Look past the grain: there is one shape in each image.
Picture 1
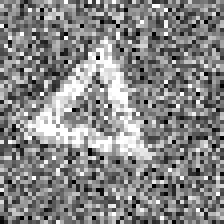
light triangle frame
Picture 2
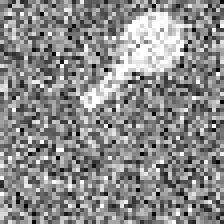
light lollipop
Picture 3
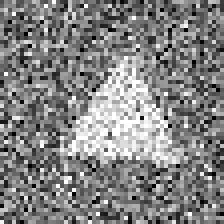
light triangle
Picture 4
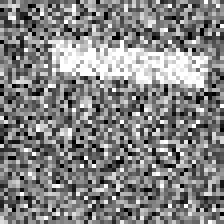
light bar
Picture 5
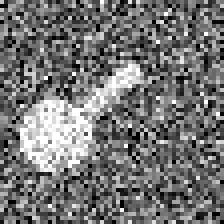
light lollipop
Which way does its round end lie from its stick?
down and left
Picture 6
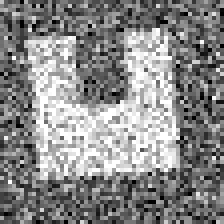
light square with a notch
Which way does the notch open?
up
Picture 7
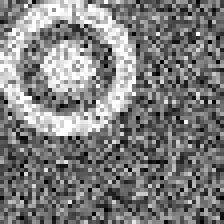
light bullseye
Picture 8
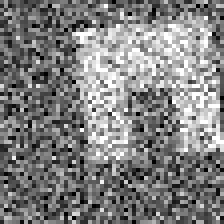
light square with a notch
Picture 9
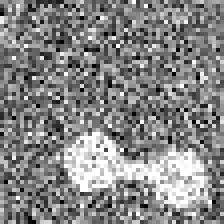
light dumbbell
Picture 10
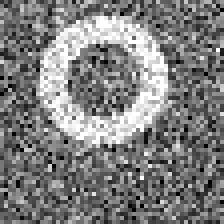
light ring
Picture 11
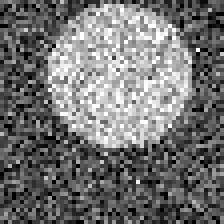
light disc
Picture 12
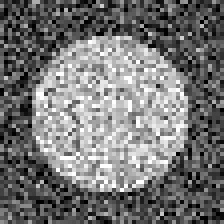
light disc
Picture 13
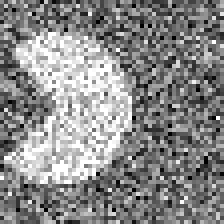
light disc with a wedge cut out
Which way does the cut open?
left
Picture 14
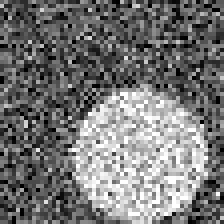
light disc
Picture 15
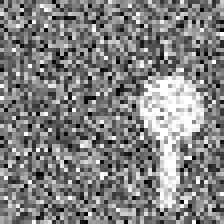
light lollipop
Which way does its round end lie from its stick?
up
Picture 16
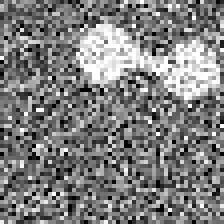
light dumbbell
